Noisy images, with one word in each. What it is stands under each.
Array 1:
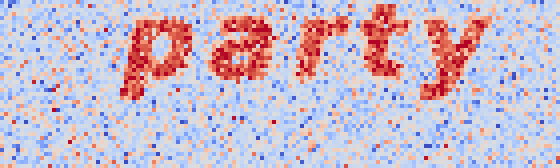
party
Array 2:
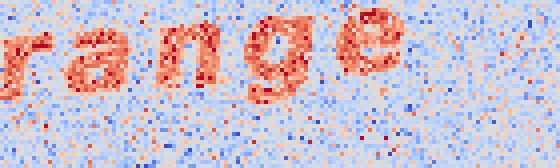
range
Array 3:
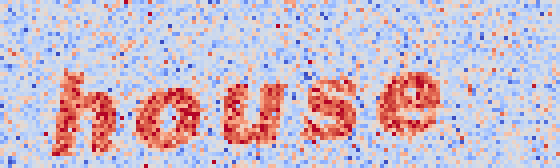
house
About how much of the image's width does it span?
two thirds
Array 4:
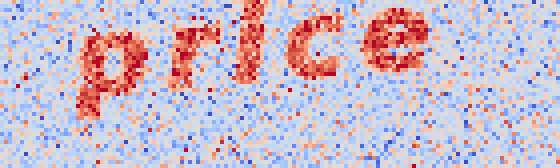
price
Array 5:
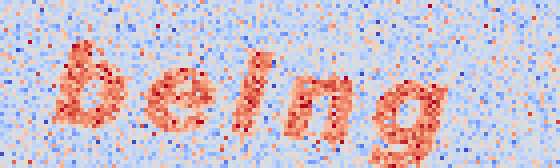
being
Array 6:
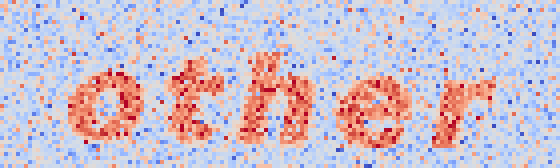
other
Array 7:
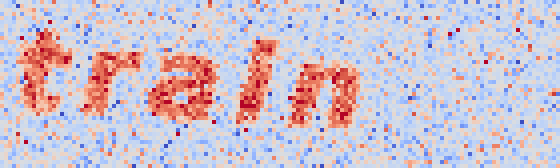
train
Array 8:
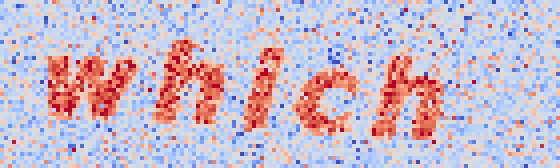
which
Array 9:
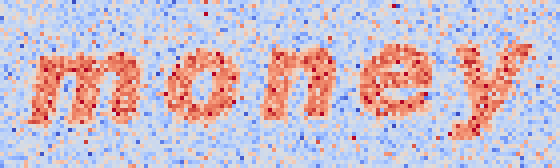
money
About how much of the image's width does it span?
nearly all
